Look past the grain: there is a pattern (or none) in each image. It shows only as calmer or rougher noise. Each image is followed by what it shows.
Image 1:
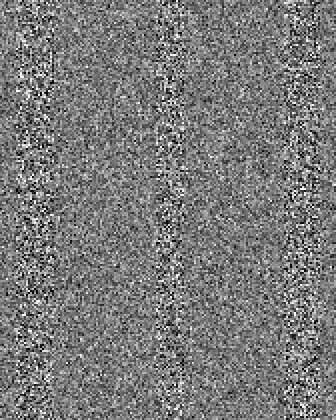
bands of columns
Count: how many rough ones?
3
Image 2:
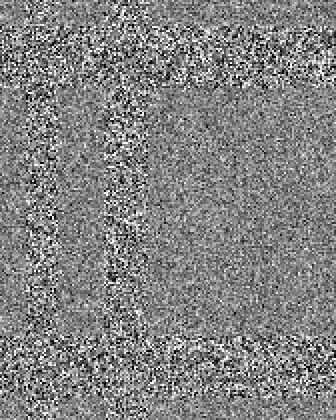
bands of rows crossing bands of columns
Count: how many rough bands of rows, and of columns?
2 and 2
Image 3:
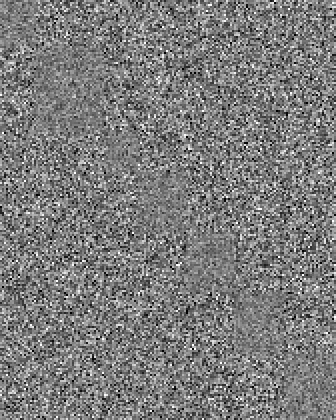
blocks along the diagonal
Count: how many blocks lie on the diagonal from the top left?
7
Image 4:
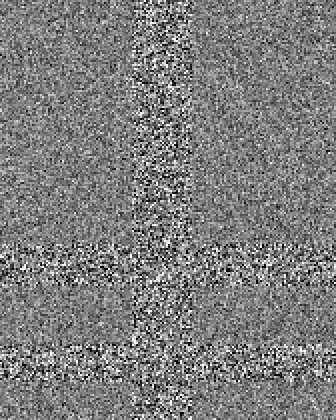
bands of rows crossing bands of columns
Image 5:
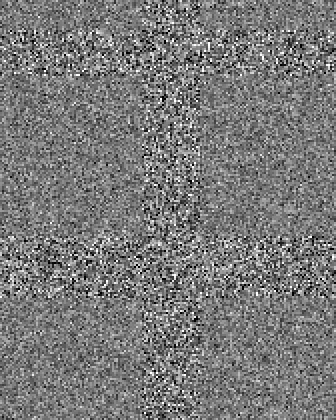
bands of rows crossing bands of columns
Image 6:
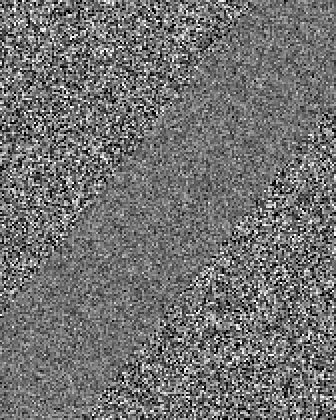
a diagonal band
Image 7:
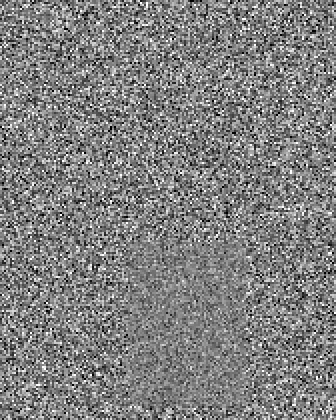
one block
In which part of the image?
bottom middle
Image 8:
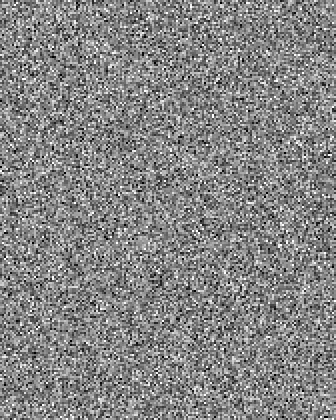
only noise
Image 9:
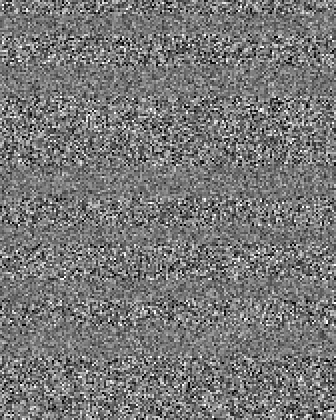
bands of rows
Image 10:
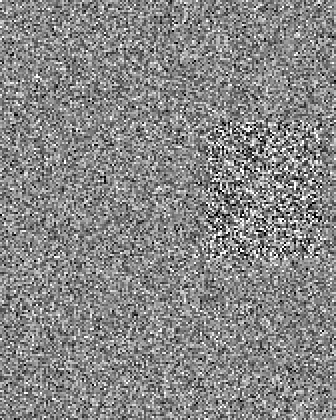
one block
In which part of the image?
middle right
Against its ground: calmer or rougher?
rougher
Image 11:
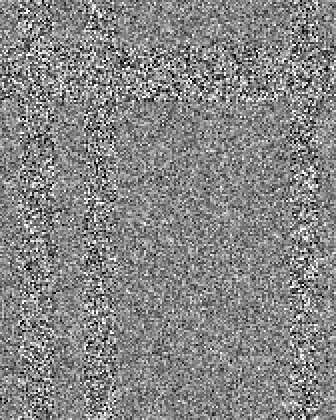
bands of rows crossing bands of columns
